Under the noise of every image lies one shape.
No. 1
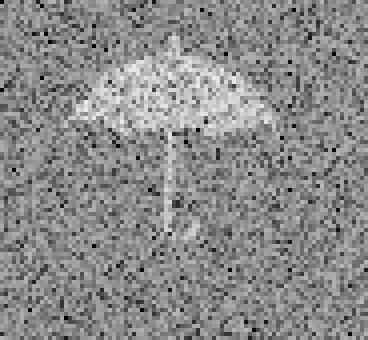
umbrella
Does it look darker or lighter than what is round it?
lighter
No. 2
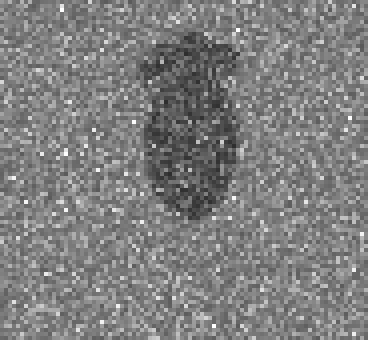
footprint
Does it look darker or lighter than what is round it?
darker
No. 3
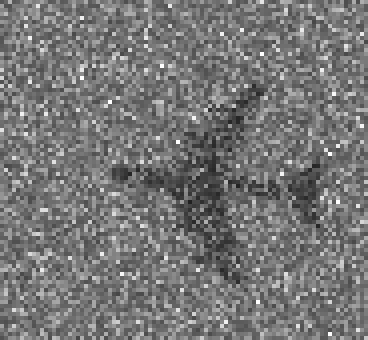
airplane
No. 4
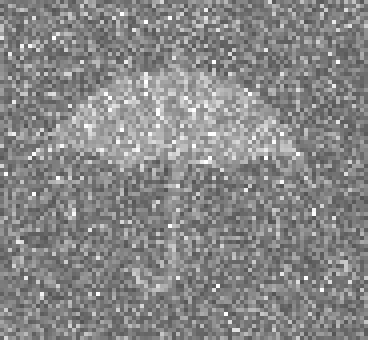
umbrella
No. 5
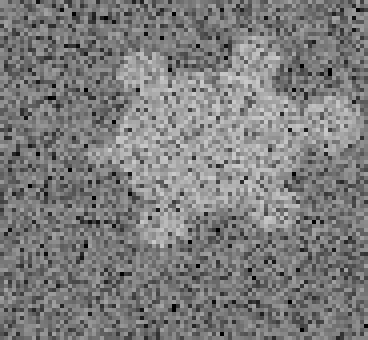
turtle
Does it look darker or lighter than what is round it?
lighter
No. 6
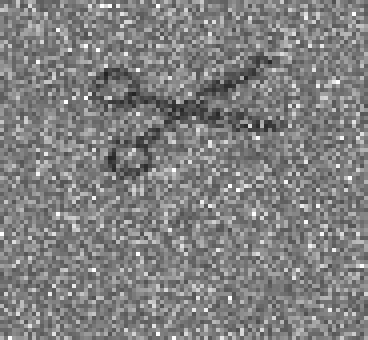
pair of scissors
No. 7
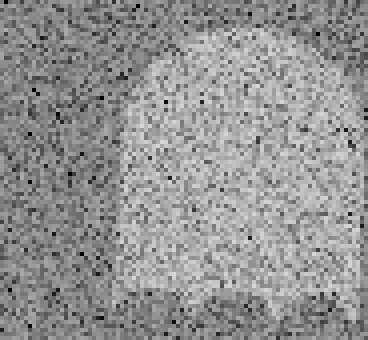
ghost
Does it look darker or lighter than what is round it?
lighter
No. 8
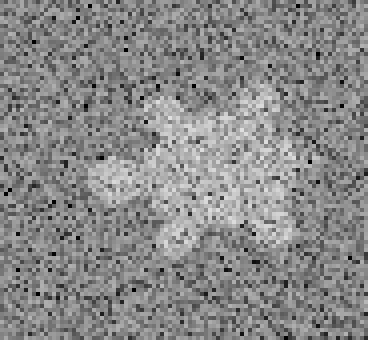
turtle
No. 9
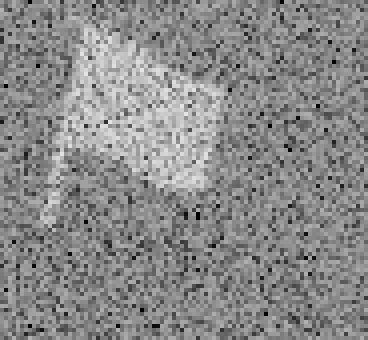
flag
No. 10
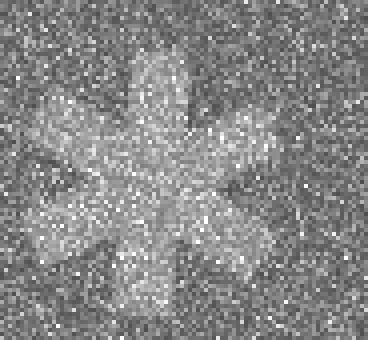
asterisk
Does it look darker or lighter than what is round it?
lighter
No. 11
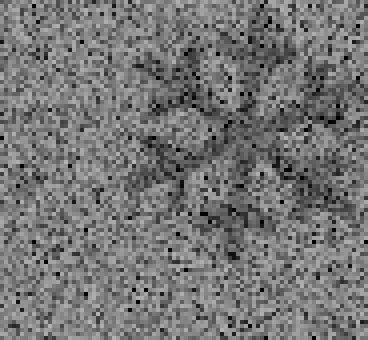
snowflake
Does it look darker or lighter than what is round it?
darker
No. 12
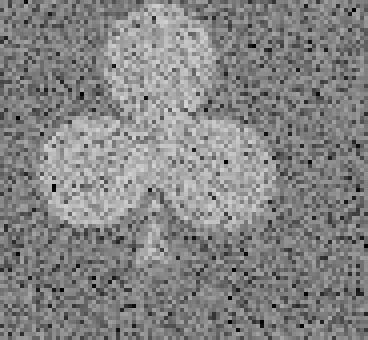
club
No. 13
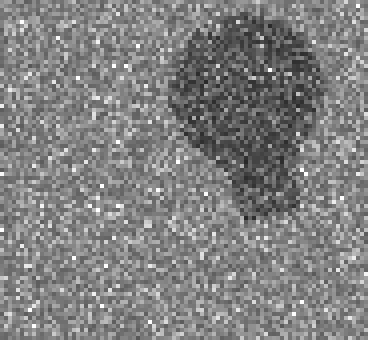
light bulb
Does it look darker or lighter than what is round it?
darker
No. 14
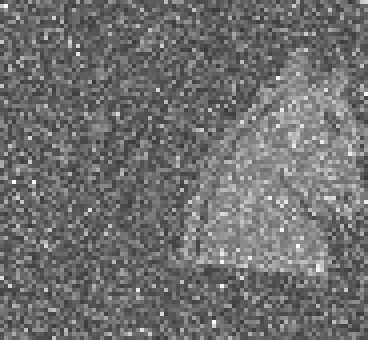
chess knight
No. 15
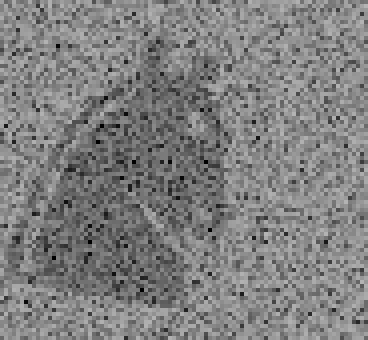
chess knight
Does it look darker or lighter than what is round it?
darker
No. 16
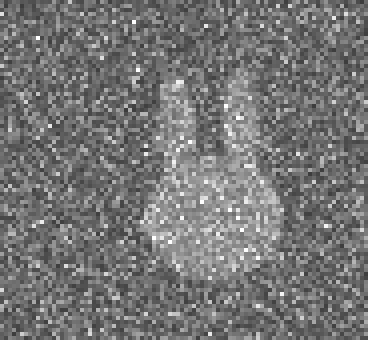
rabbit's head
